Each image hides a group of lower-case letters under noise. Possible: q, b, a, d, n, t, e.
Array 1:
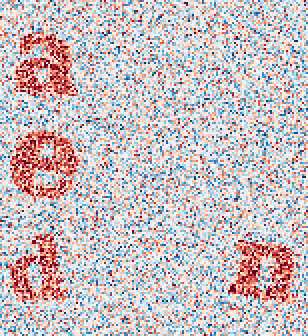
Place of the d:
bottom left
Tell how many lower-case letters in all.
4
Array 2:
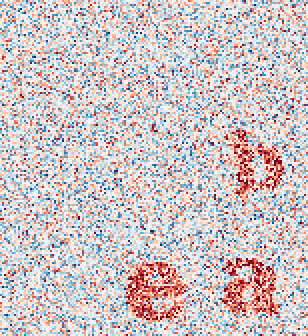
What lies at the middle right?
b
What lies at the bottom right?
a
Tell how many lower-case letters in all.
3
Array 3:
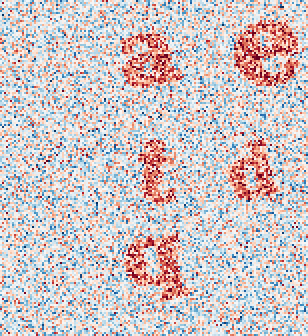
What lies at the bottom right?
nothing
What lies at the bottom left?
nothing
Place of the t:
centre
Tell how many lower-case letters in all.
5
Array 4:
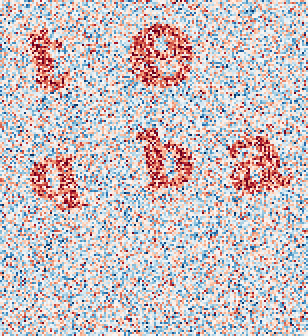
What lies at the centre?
b
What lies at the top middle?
e
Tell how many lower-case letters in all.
5
